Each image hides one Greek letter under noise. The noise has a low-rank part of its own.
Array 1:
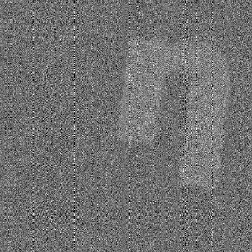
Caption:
light eta
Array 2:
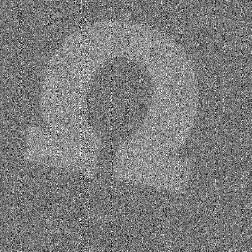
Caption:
light omega
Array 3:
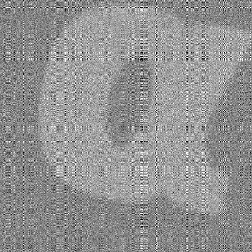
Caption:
light alpha
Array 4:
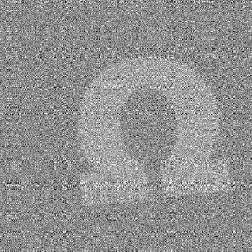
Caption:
light omega
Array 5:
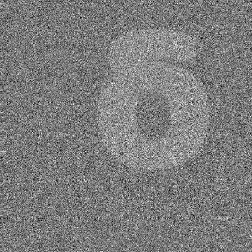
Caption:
light delta
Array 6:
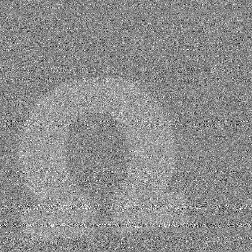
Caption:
light omega
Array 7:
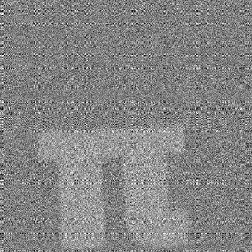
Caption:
light pi
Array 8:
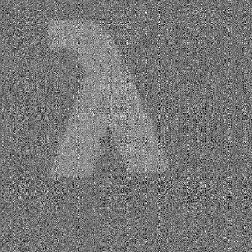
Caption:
light lambda
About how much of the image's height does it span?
two thirds
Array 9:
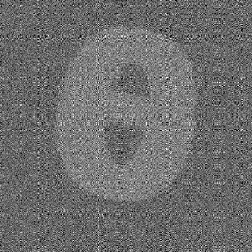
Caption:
light theta
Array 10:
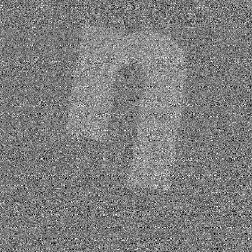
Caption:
light eta
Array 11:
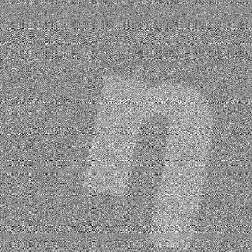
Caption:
light eta
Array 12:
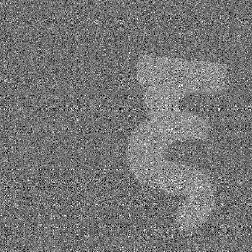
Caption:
light xi
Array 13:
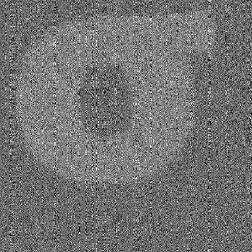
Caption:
light sigma
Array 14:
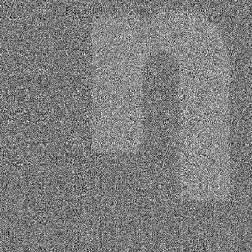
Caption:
light eta
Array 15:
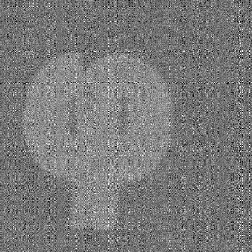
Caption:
light phi
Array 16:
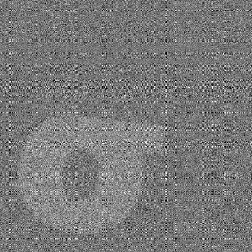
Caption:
light sigma
